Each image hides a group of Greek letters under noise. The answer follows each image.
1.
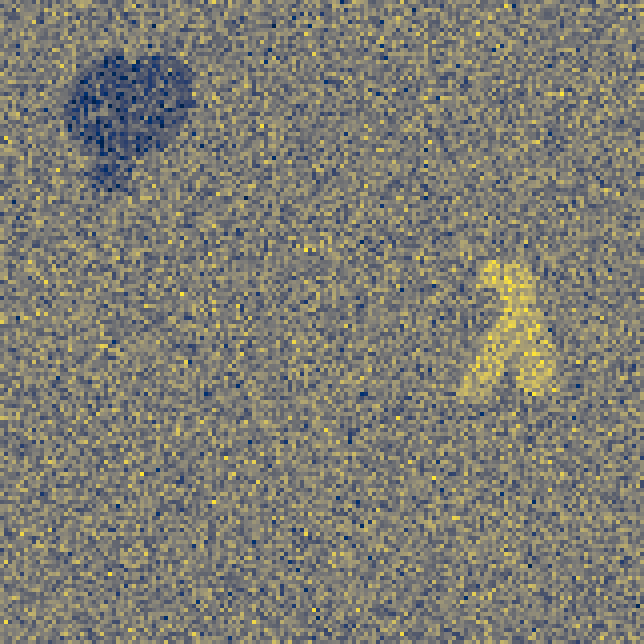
top left: dark phi; middle right: light lambda
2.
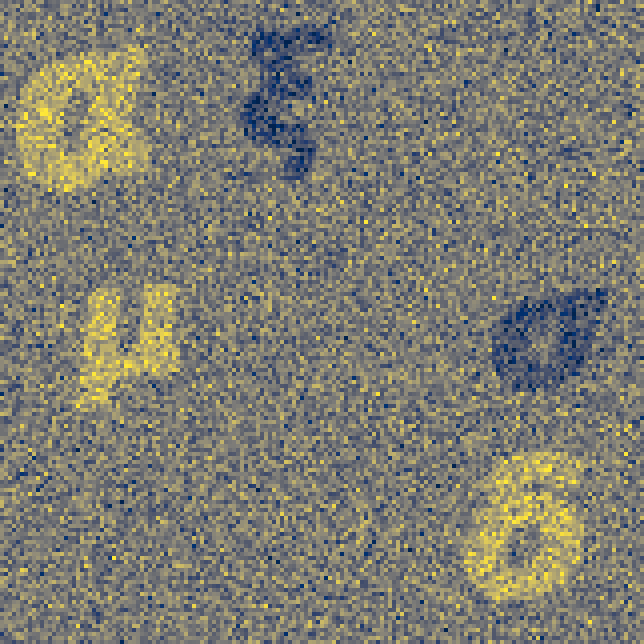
top left: light alpha; top middle: dark xi; middle left: light mu; middle right: dark sigma; bottom right: light delta
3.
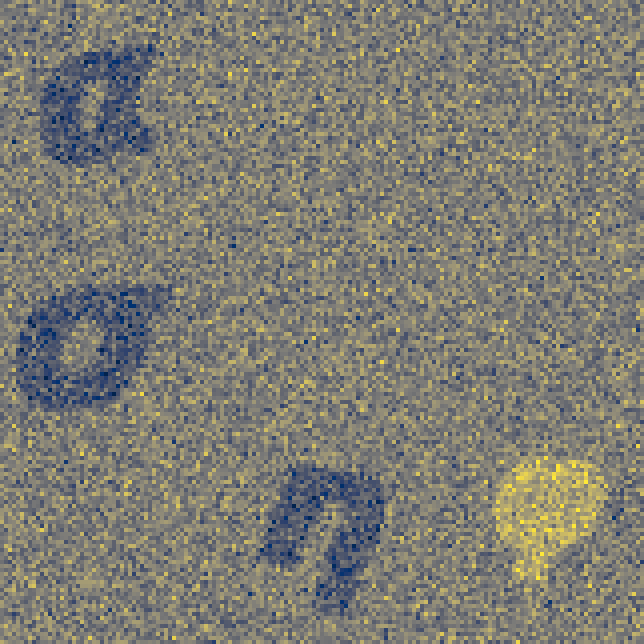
top left: dark alpha; middle left: dark sigma; bottom middle: dark eta; bottom right: light phi
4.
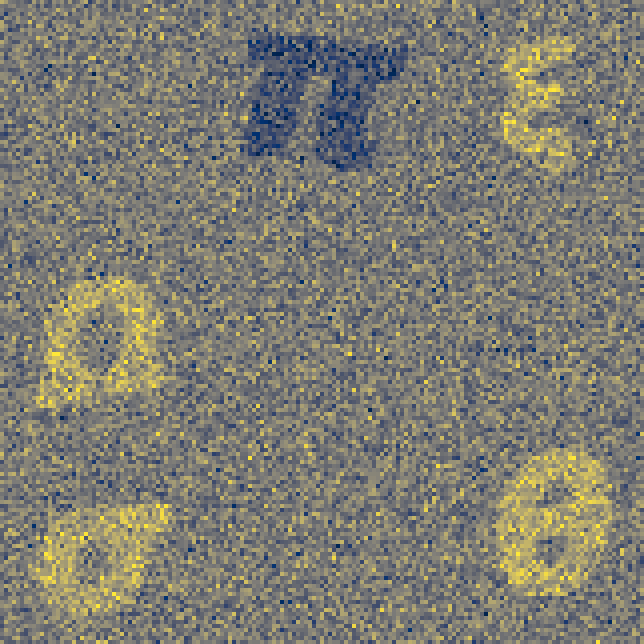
top middle: dark pi; top right: light xi; middle left: light omega; bottom left: light sigma; bottom right: light theta
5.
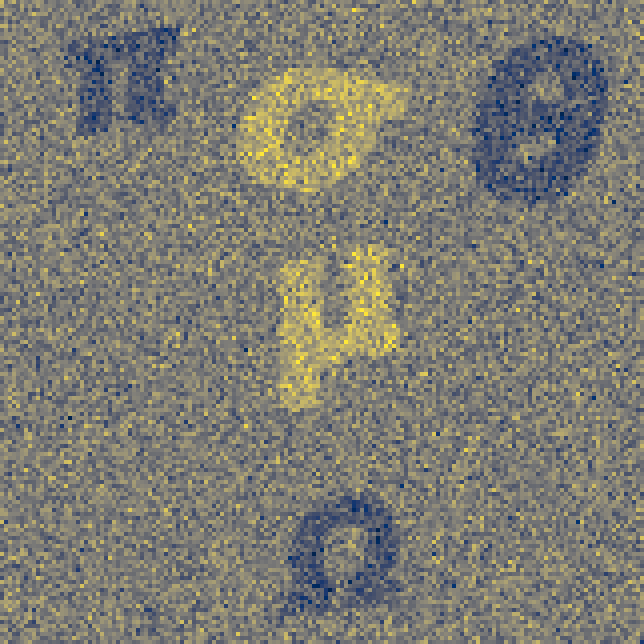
top left: dark pi; top middle: light sigma; top right: dark theta; centre: light mu; bottom middle: dark omega
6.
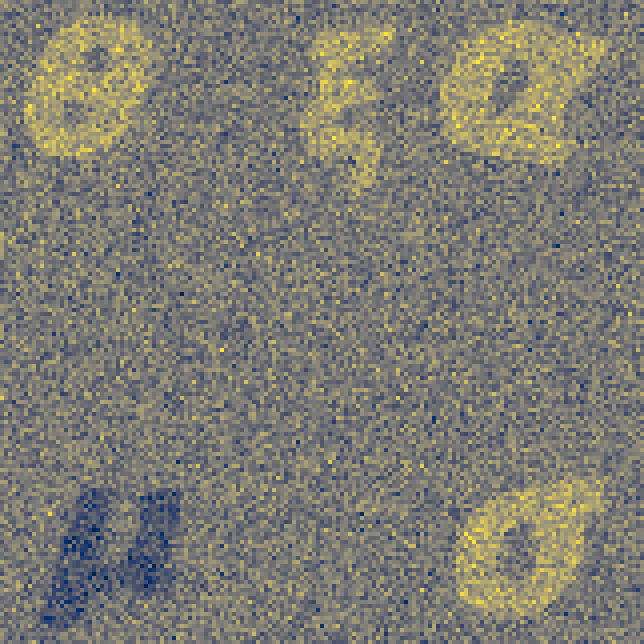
top left: light theta; top middle: light xi; top right: light alpha; bottom left: dark mu; bottom right: light sigma
